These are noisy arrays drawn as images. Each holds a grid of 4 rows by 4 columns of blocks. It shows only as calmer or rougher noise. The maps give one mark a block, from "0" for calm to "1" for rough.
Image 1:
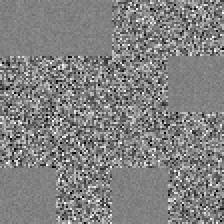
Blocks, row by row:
0011
1110
1111
0101
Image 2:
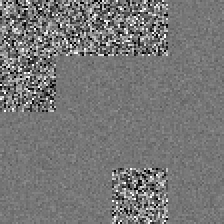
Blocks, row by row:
1110
1000
0000
0010
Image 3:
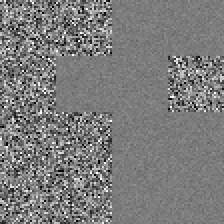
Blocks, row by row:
1100
1001
1100
1100
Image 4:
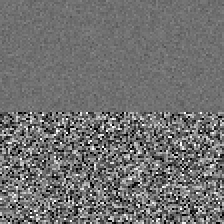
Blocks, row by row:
0000
0000
1111
1111
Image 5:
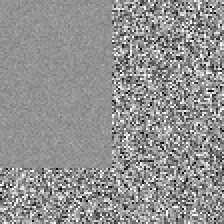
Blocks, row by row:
0011
0011
0011
1111
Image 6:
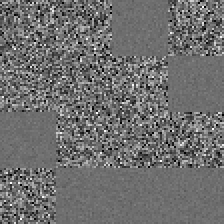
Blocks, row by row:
1101
1110
0111
1000
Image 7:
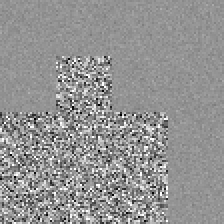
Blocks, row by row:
0000
0100
1110
1110
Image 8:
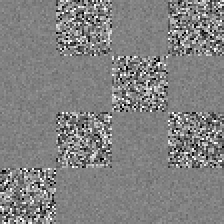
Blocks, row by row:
0101
0010
0101
1000
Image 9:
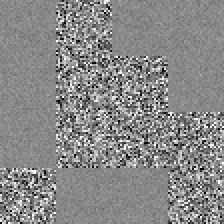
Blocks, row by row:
0100
0110
0111
1001
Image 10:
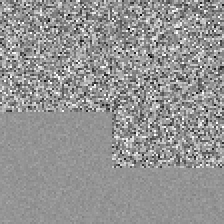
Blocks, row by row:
1111
1111
0011
0000
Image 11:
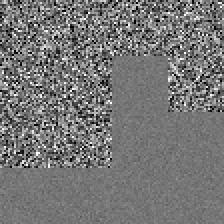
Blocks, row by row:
1111
1101
1100
0000
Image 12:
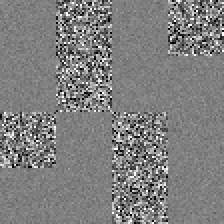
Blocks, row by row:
0101
0100
1010
0010
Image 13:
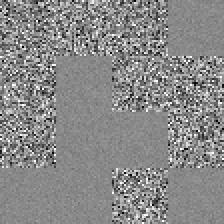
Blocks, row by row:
1110
1011
1001
0010
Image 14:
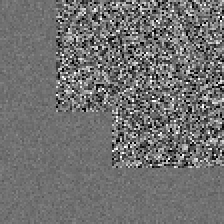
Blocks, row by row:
0111
0111
0011
0000
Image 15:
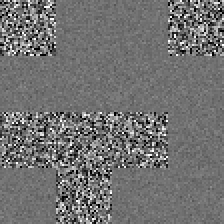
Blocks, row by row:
1001
0000
1110
0100
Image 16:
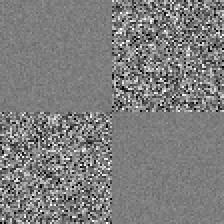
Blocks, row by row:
0011
0011
1100
1100
